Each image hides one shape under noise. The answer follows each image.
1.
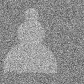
chess pawn
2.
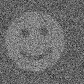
smiling face
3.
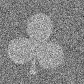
club
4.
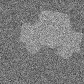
car
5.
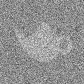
teapot
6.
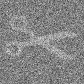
pair of scissors
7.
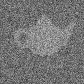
teapot
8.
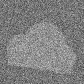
cloud
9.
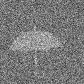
umbrella
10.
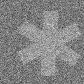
asterisk
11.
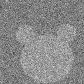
bear's head
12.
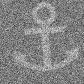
anchor
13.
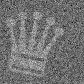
chess queen
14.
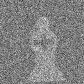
chess bishop
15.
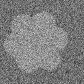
flower
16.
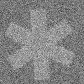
asterisk
